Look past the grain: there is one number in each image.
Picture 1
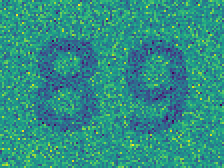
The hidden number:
89
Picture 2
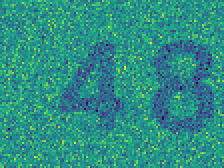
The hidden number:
48
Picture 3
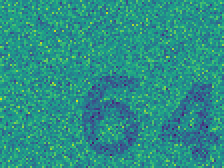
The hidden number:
64
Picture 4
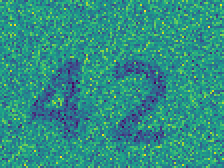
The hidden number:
42
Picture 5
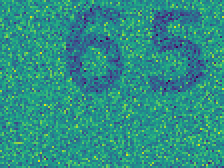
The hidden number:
65
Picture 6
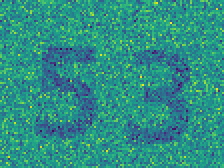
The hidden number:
53
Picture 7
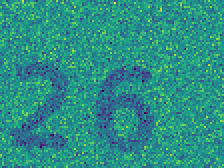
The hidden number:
26
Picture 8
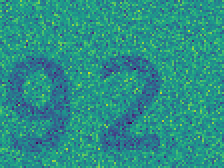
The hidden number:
92
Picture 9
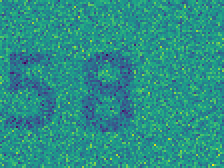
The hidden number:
58
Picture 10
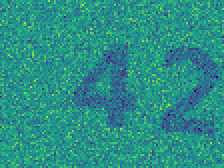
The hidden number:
42
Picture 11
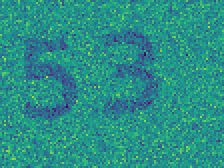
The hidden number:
53
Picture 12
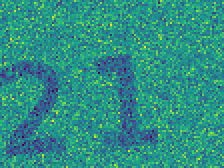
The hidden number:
21
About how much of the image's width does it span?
two thirds
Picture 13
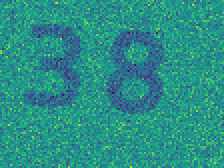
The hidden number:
38
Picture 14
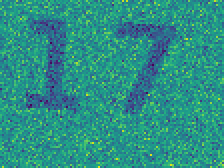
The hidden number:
17
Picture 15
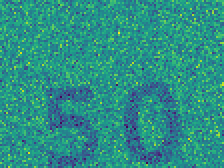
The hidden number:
50
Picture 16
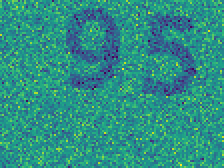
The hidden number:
95
